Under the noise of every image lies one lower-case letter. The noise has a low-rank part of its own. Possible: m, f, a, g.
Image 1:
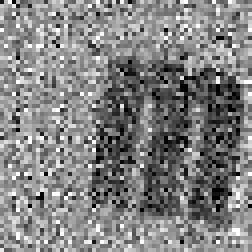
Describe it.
dark m
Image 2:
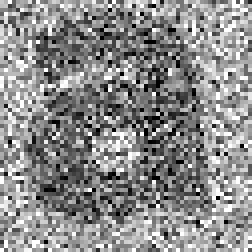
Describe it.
dark a
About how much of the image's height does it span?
nearly all
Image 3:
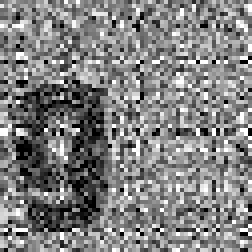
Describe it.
dark g
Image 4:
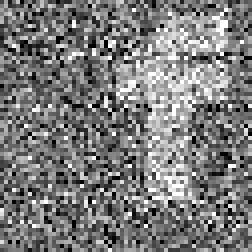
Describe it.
light f
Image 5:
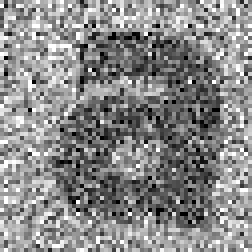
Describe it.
dark a
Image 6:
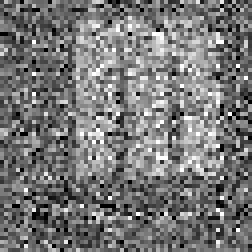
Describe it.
light m
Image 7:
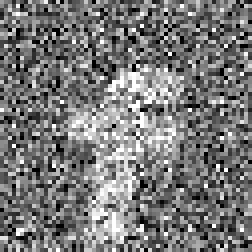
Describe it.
light f
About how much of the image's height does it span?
two thirds
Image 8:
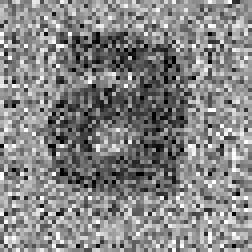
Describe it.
dark a
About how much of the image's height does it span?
two thirds
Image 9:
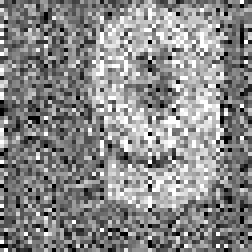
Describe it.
light g
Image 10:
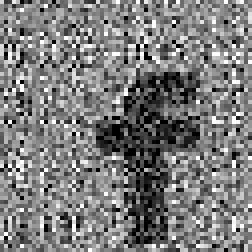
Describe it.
dark f
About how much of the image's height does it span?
two thirds
